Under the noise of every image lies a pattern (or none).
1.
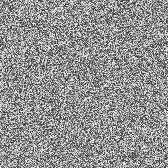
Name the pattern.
only noise
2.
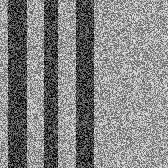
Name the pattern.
bands of columns
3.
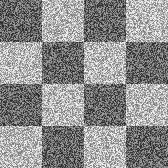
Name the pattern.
a checkerboard
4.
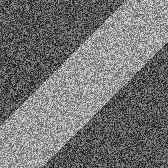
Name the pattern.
a diagonal band
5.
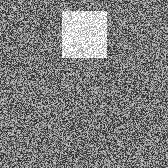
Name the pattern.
one block
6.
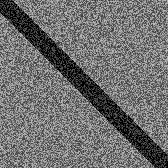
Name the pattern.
a diagonal band
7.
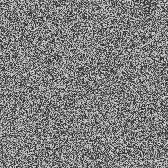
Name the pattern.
only noise
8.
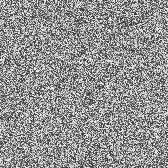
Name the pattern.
only noise
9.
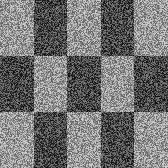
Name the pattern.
a checkerboard
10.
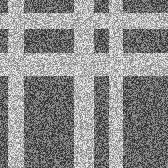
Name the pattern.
bands of rows crossing bands of columns
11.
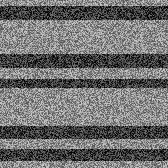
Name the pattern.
bands of rows
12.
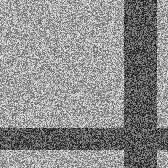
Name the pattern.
bands of rows crossing bands of columns
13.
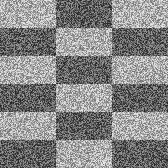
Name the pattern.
a checkerboard
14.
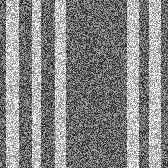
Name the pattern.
bands of columns
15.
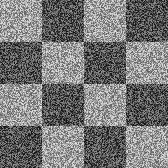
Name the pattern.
a checkerboard
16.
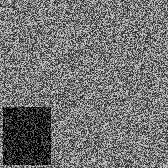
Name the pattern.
one block
